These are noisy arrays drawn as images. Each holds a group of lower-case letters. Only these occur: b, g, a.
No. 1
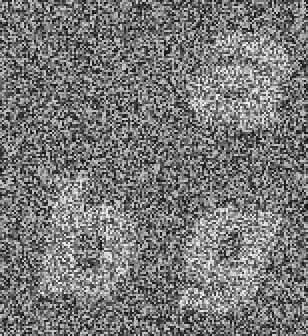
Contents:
top right: a; bottom left: b; bottom right: g
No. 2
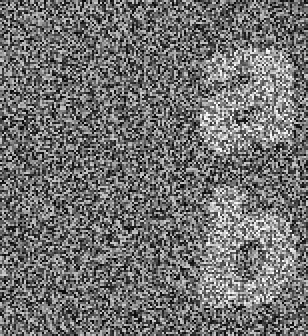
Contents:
top right: a; bottom right: b
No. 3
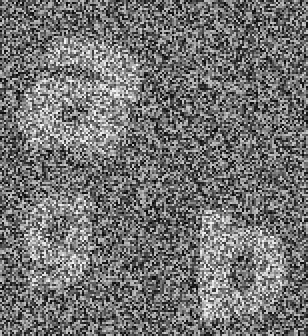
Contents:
top left: a; bottom left: g; bottom right: b
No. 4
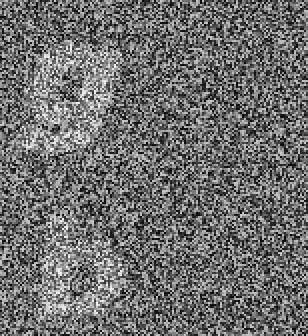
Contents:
top left: g; bottom left: b
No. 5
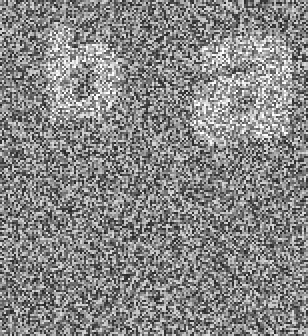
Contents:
top left: b; top right: a
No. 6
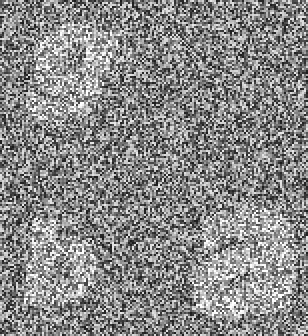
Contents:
top left: g; bottom left: b; bottom right: a
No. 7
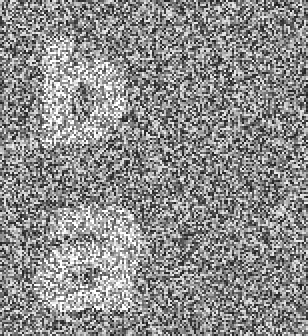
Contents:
top left: b; bottom left: a
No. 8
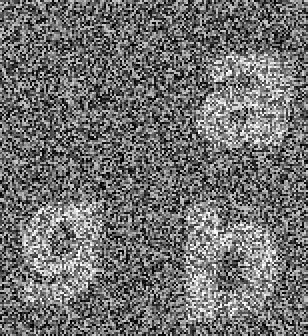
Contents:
top right: a; bottom left: g; bottom right: b
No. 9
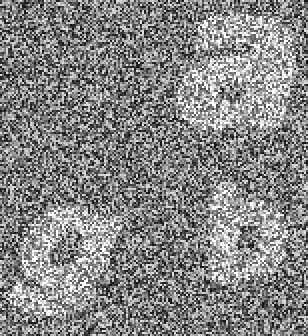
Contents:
top right: a; bottom left: g; bottom right: b
